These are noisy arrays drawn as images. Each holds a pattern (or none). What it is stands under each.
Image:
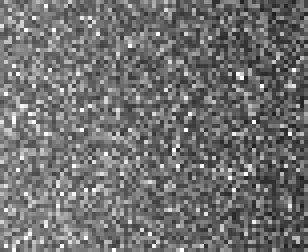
a smooth slope
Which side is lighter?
left
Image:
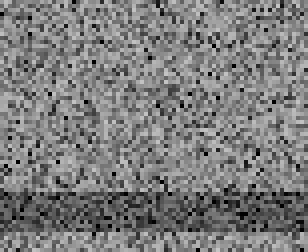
one horizontal stripe
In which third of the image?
bottom
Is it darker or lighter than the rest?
darker
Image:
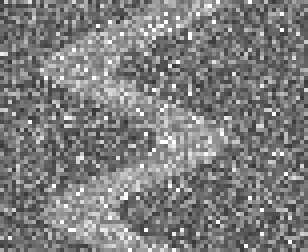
a wavy band
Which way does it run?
top to bottom
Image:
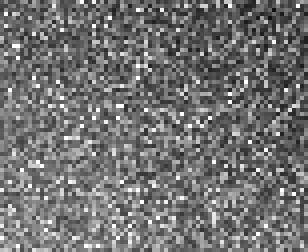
a smooth slope
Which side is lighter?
bottom left
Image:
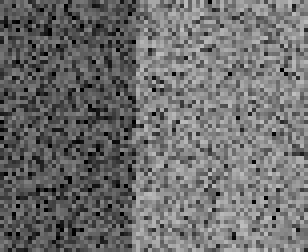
a sharp edge
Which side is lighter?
right
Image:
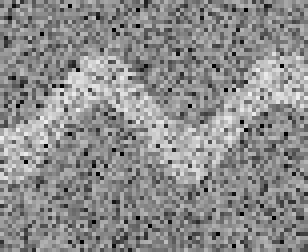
a wavy band
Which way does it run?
left to right
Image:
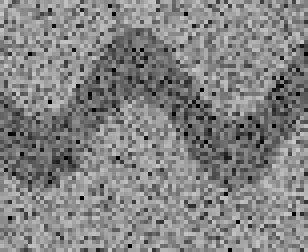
a wavy band
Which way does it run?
left to right
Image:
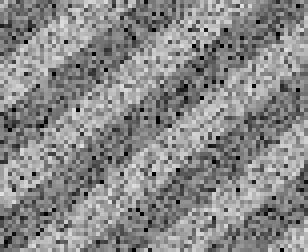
diagonal stripes
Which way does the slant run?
bottom left to top right
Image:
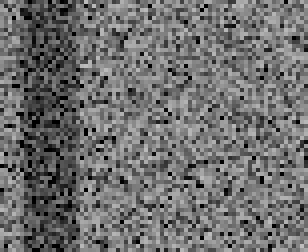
one vertical stripe
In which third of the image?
left
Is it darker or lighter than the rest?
darker
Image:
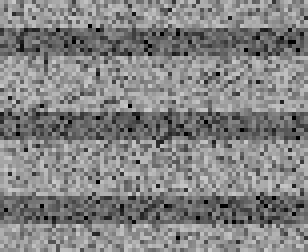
horizontal stripes
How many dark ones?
3
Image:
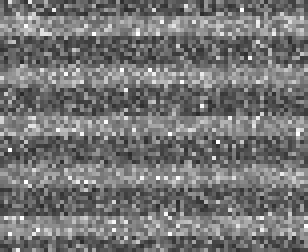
horizontal stripes
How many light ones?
5
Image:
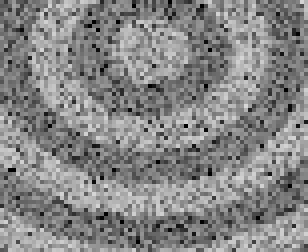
rings round one point
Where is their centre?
top middle
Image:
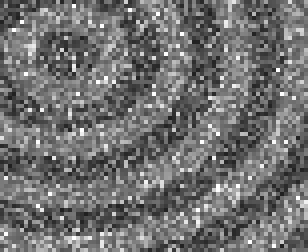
rings round one point
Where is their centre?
top left
